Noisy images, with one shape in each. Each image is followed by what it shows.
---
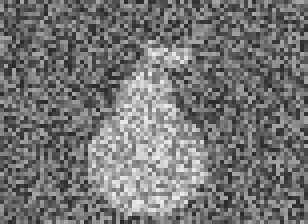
pear
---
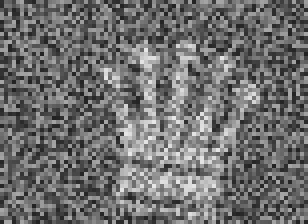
chess queen
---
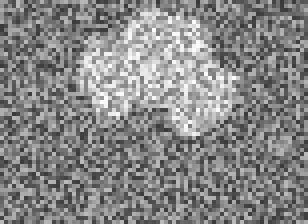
car
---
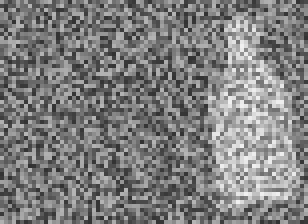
bottle
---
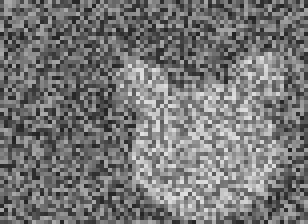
bear's head
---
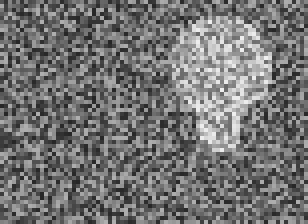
light bulb
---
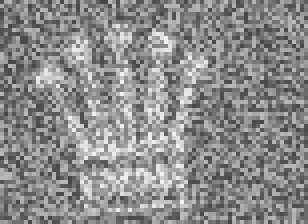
chess queen
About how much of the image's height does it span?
nearly all
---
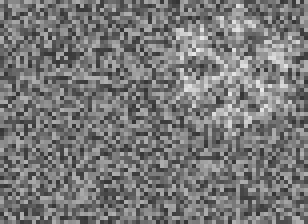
snowflake
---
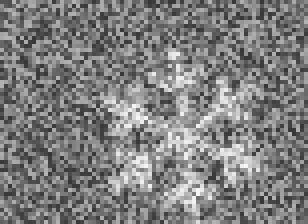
snowflake
